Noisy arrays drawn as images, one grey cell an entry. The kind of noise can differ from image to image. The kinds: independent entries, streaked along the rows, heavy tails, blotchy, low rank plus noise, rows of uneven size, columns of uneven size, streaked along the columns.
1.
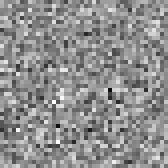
low rank plus noise
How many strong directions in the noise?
five to eight
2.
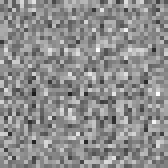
low rank plus noise
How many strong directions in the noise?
five to eight
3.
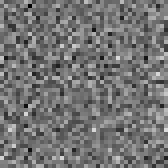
low rank plus noise
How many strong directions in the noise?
three or four
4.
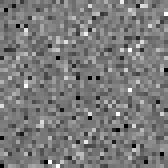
heavy tails
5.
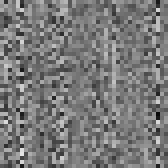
columns of uneven size
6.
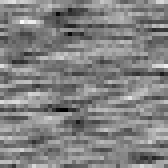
streaked along the rows
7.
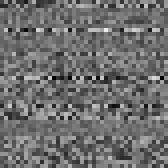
rows of uneven size
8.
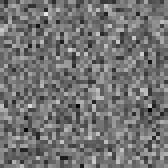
independent entries
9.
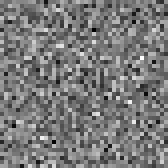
independent entries
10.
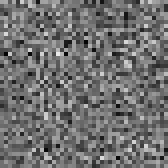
low rank plus noise
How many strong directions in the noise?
five to eight
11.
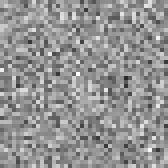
low rank plus noise
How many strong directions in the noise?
five to eight
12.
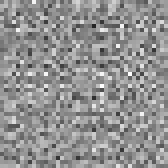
low rank plus noise
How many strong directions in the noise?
two
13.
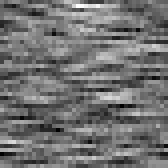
streaked along the rows
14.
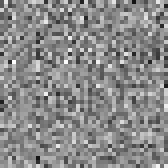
low rank plus noise
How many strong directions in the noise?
five to eight
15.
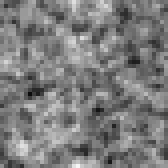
blotchy
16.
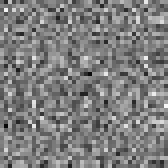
low rank plus noise
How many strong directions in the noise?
two
